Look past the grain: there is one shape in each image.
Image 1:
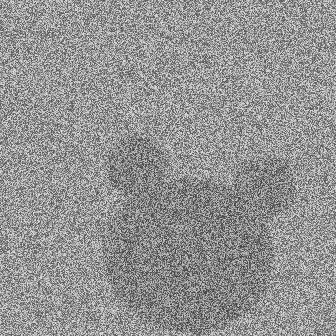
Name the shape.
bear's head
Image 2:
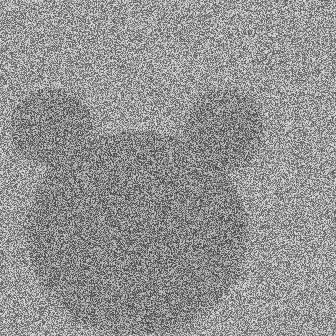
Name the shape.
bear's head
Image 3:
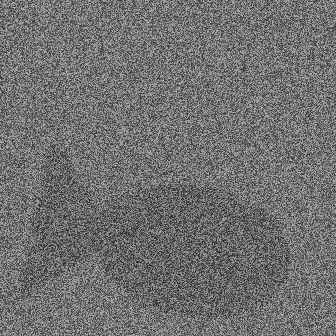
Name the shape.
fish
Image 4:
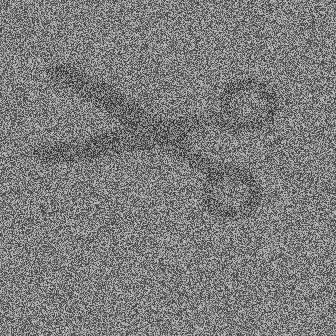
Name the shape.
pair of scissors
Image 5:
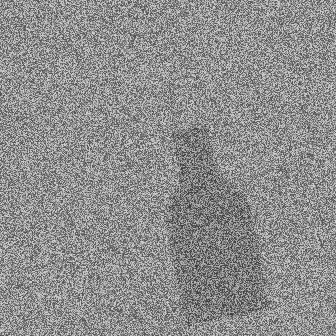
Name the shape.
bottle
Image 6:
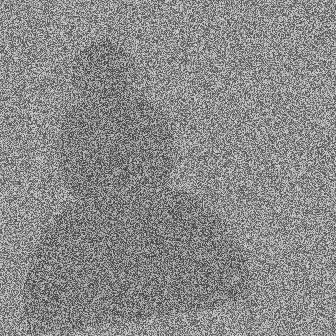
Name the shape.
chess pawn
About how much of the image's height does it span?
nearly all
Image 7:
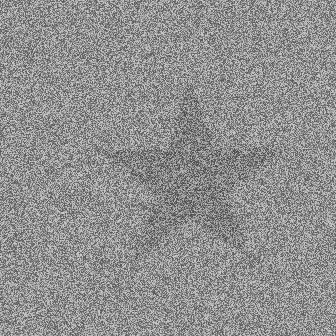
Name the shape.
star
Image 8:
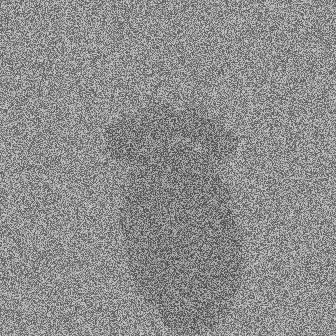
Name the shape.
footprint
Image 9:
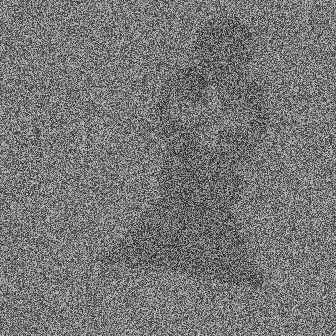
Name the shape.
chess bishop
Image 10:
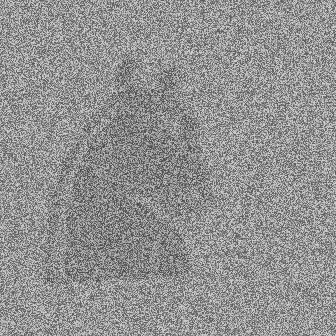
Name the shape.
chess knight
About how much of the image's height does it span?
two thirds
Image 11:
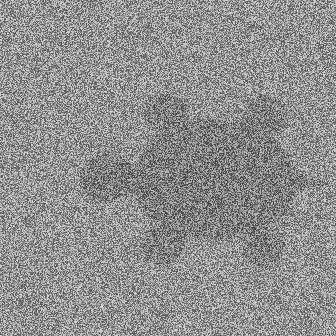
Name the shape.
turtle
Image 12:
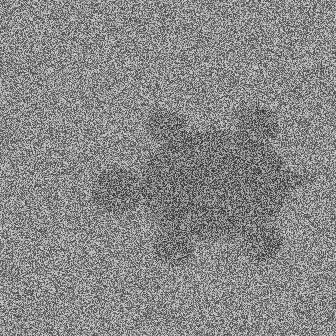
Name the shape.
turtle
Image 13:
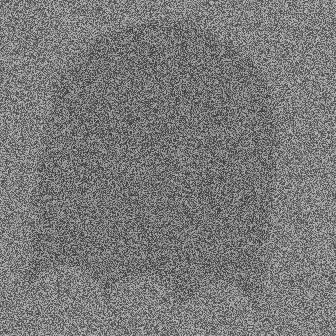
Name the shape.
ghost
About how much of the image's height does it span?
nearly all
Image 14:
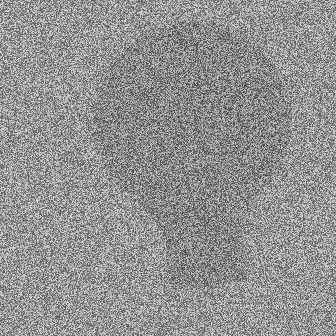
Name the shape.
light bulb
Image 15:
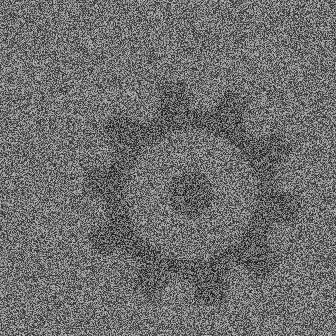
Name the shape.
gear
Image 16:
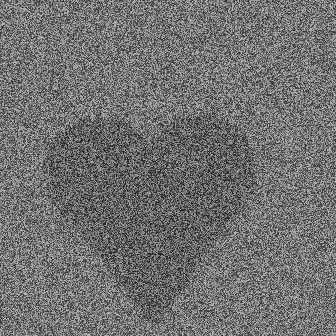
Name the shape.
heart
